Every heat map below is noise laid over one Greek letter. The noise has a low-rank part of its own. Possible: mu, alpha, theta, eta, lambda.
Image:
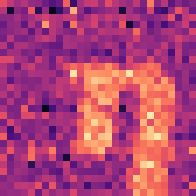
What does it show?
light eta
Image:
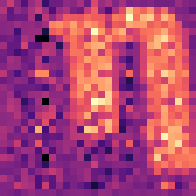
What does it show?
light eta
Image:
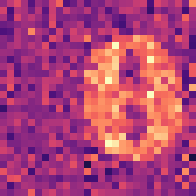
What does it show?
light theta
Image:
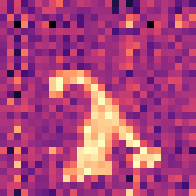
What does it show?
light lambda
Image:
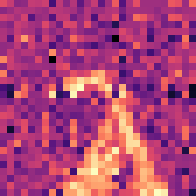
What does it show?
light lambda
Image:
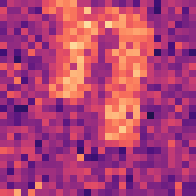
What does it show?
light eta
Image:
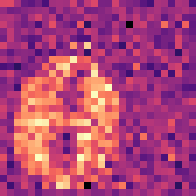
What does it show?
light theta
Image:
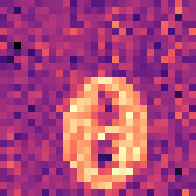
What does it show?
light theta
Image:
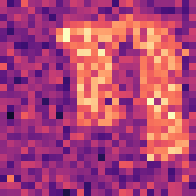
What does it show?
light eta
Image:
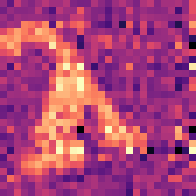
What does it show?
light lambda
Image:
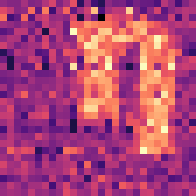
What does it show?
light eta
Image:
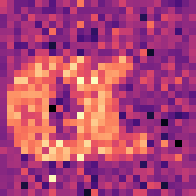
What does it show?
light alpha
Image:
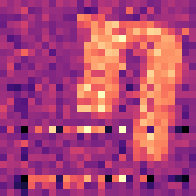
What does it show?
light eta
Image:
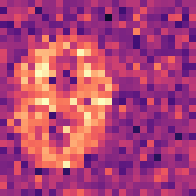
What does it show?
light theta
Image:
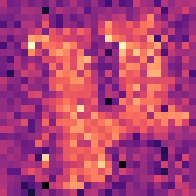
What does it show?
light mu
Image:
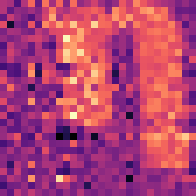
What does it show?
light eta
